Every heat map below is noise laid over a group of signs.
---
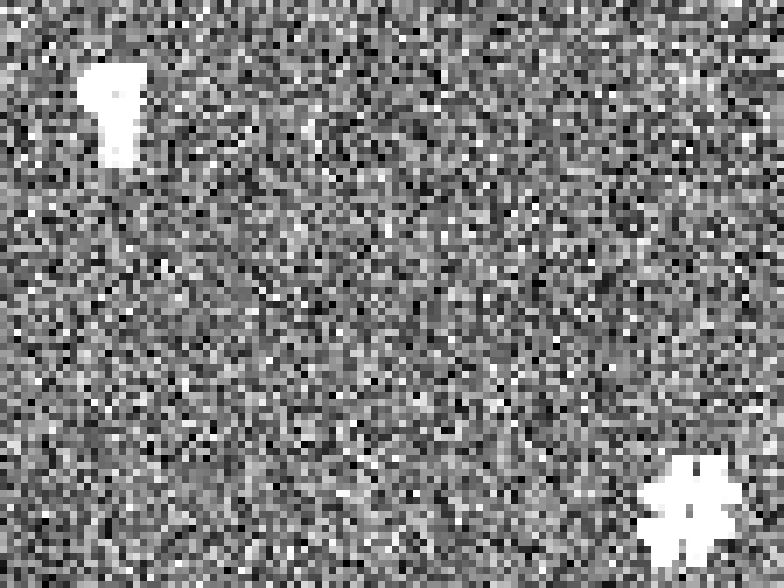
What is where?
top left: pilcrow; bottom right: hash sign
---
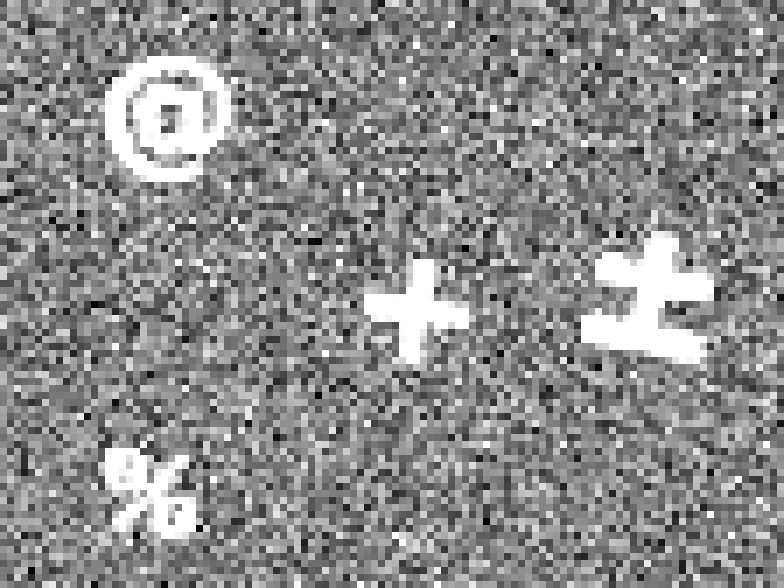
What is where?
top left: at sign; centre: plus sign; middle right: plus-minus sign; bottom left: percent sign
